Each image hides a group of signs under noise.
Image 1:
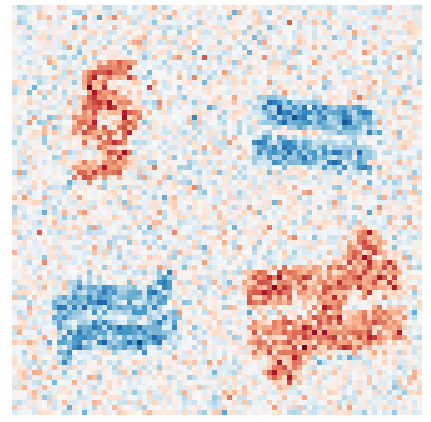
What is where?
top left: red section sign; top right: blue equals sign; bottom left: blue approximately sign; bottom right: red not-equal sign
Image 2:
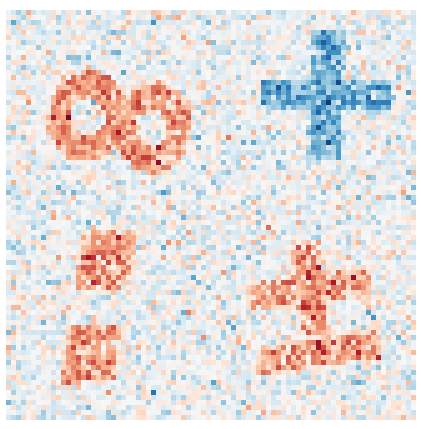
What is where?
top left: red infinity sign; top right: blue plus sign; bottom left: red colon; bottom right: red plus-minus sign
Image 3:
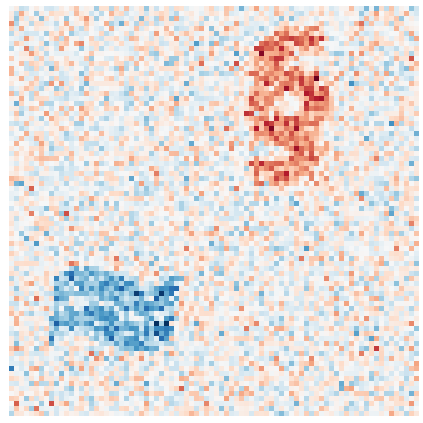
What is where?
top right: red section sign; bottom left: blue approximately sign
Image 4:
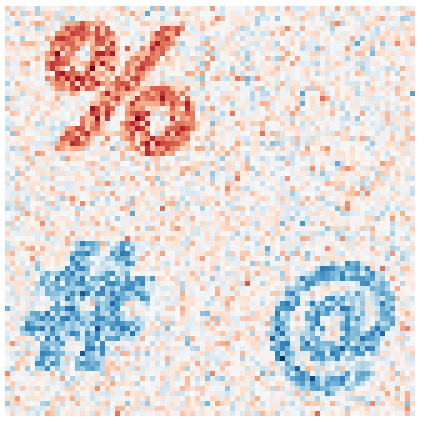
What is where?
top left: red percent sign; bottom left: blue hash sign; bottom right: blue at sign
